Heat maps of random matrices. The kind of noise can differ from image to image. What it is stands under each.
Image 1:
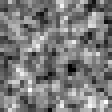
blotchy
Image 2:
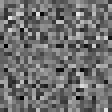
low rank plus noise
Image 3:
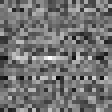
rows of uneven size
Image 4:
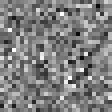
independent entries
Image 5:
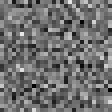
low rank plus noise
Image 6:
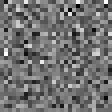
low rank plus noise
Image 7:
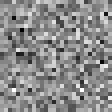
low rank plus noise
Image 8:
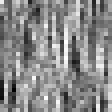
streaked along the columns
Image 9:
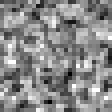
blotchy
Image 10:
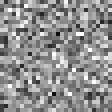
independent entries
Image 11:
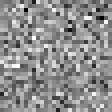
independent entries
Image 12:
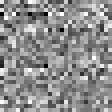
low rank plus noise
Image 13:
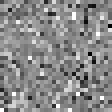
heavy tails
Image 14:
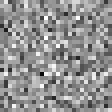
low rank plus noise
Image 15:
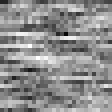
streaked along the rows
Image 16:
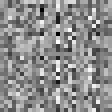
columns of uneven size
